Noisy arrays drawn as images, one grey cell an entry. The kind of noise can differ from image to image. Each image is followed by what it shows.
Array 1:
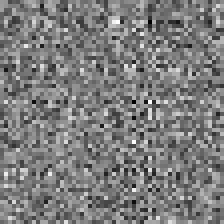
low rank plus noise
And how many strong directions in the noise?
two
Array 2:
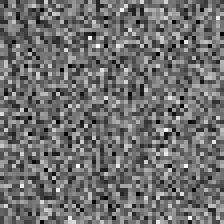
independent entries
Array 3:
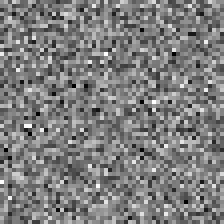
independent entries
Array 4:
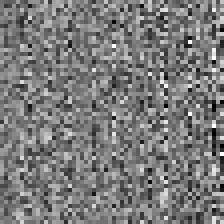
columns of uneven size
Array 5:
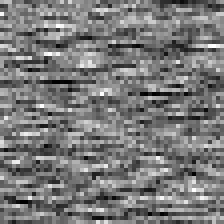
streaked along the rows
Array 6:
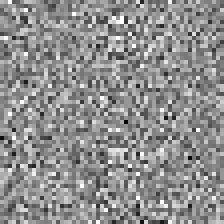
low rank plus noise
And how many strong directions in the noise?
two
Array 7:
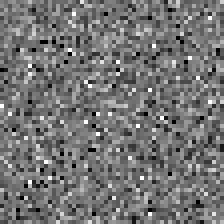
heavy tails
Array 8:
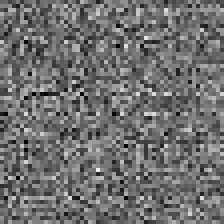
low rank plus noise
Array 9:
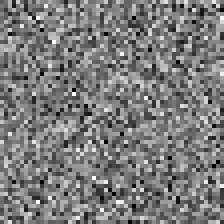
independent entries
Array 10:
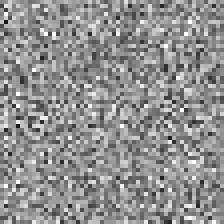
low rank plus noise
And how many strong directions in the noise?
five to eight
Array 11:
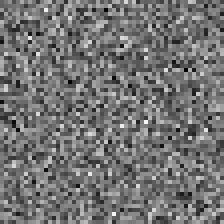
independent entries
